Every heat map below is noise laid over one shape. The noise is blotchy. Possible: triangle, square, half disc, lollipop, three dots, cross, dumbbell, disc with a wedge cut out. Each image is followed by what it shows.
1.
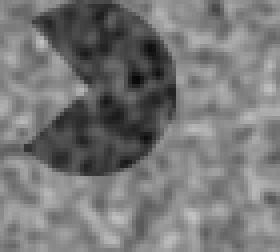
disc with a wedge cut out
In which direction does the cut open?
left
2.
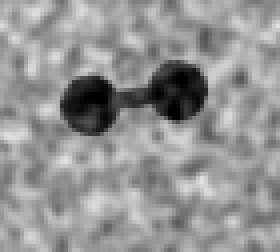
dumbbell
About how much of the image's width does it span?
half
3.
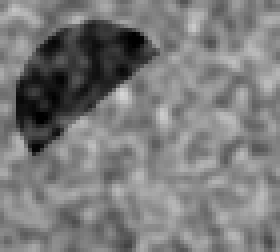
half disc
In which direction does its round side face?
up and left
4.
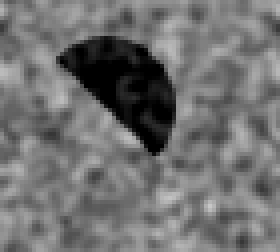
half disc
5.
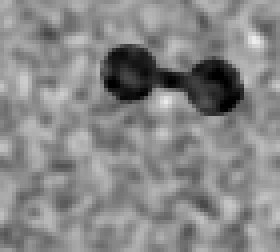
dumbbell
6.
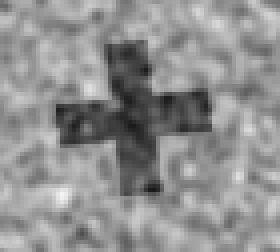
cross
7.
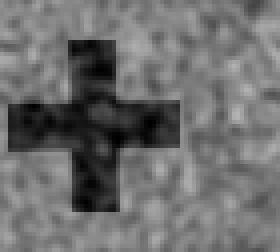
cross
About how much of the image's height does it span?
two thirds
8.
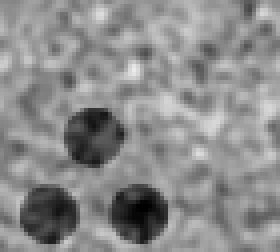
three dots
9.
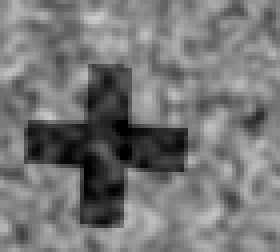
cross
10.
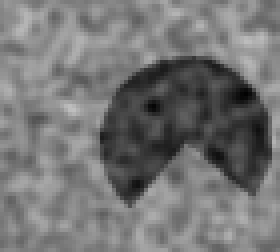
disc with a wedge cut out
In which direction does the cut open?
down
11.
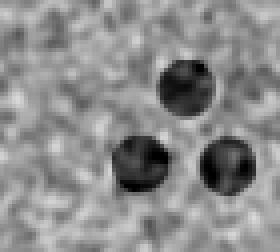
three dots
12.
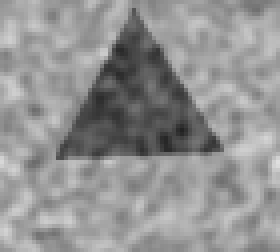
triangle
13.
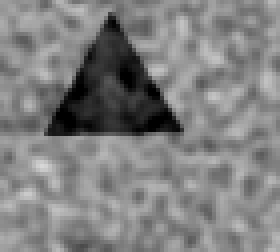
triangle
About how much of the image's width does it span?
half
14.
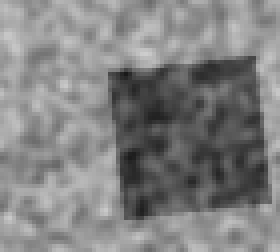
square
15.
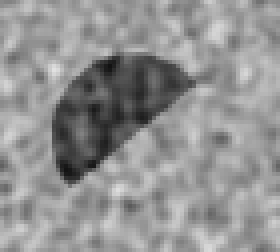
half disc
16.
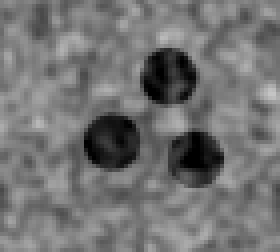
three dots
